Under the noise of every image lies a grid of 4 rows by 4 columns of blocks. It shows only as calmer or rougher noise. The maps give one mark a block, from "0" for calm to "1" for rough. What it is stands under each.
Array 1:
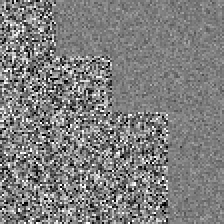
1 0 0 0
1 1 0 0
1 1 1 0
1 1 1 0
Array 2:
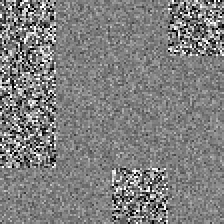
1 0 0 1
1 0 0 0
1 0 0 0
0 0 1 0
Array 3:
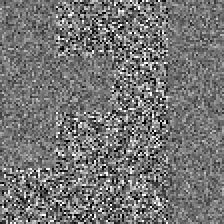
0 1 1 0
0 0 1 0
0 1 1 0
1 1 1 0
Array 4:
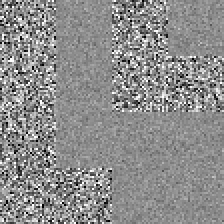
1 0 1 0
1 0 1 1
1 0 0 0
1 1 0 0
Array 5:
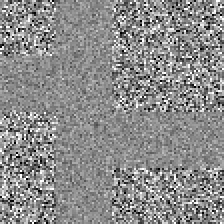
1 0 1 1
0 0 1 1
1 0 0 0
1 0 1 1
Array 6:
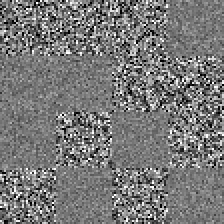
1 1 1 0
0 0 1 1
0 1 0 1
1 0 1 0
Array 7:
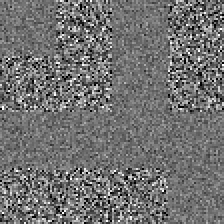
0 1 0 1
1 1 0 1
0 0 0 0
1 1 1 0
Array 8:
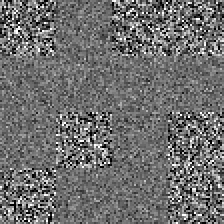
1 0 1 1
0 0 0 0
0 1 0 1
1 0 0 1
